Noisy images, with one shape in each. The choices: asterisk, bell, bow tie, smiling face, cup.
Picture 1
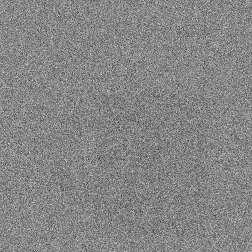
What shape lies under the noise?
cup
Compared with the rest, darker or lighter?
darker
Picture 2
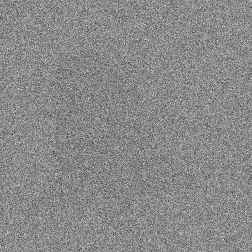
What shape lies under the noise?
bell
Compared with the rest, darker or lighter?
darker
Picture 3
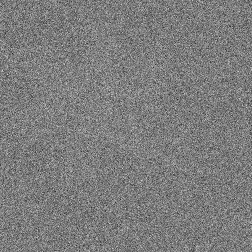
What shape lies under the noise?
asterisk
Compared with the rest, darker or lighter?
lighter
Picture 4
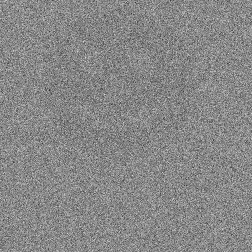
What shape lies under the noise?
smiling face
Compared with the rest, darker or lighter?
darker
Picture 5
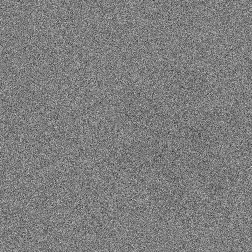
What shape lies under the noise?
asterisk
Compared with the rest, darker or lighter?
darker
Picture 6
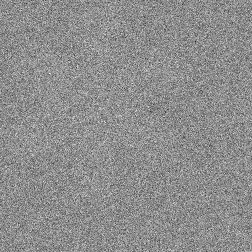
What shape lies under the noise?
asterisk
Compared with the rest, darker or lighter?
lighter
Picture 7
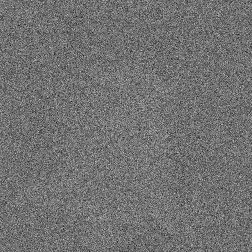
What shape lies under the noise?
bell
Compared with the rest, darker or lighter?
lighter
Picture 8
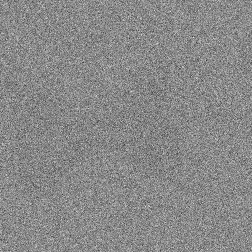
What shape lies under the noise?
bow tie
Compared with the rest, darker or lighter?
darker
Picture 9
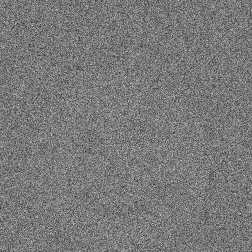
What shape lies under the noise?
smiling face
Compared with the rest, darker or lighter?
lighter
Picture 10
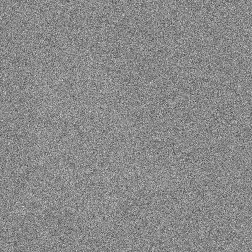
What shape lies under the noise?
bell
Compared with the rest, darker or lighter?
lighter
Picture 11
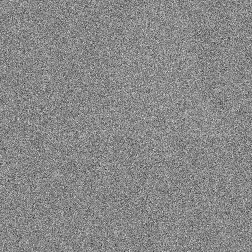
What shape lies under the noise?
bell
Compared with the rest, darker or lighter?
lighter
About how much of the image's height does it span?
two thirds
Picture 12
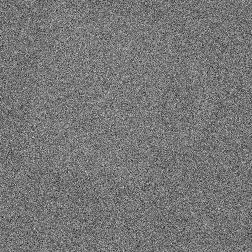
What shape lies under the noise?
cup
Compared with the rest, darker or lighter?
lighter
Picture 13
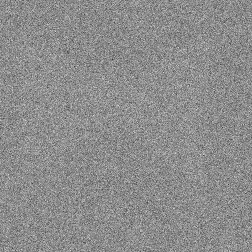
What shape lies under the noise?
bow tie
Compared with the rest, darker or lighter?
lighter
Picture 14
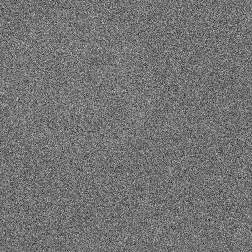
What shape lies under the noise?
smiling face
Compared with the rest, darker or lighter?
lighter
